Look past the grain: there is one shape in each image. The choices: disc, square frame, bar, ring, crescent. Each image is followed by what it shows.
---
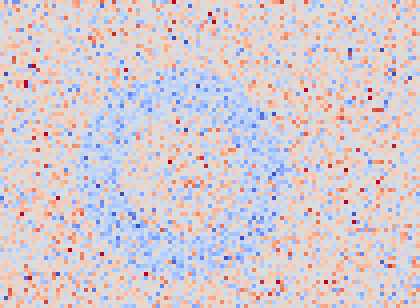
blue ring
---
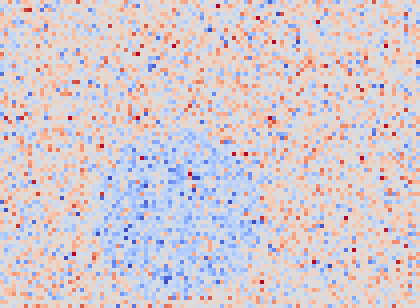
blue disc
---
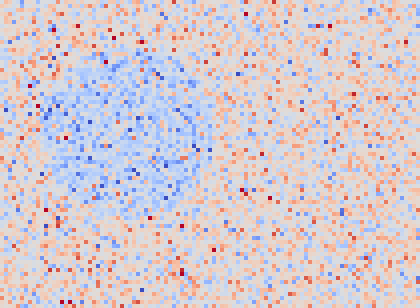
blue disc
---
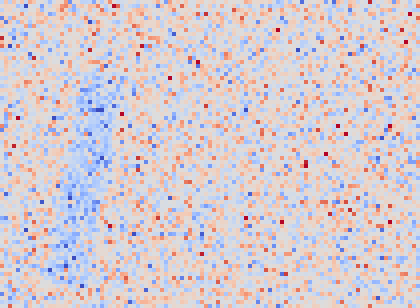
blue bar
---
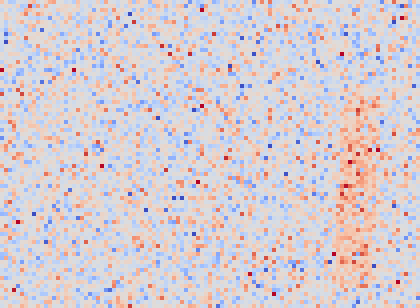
red bar
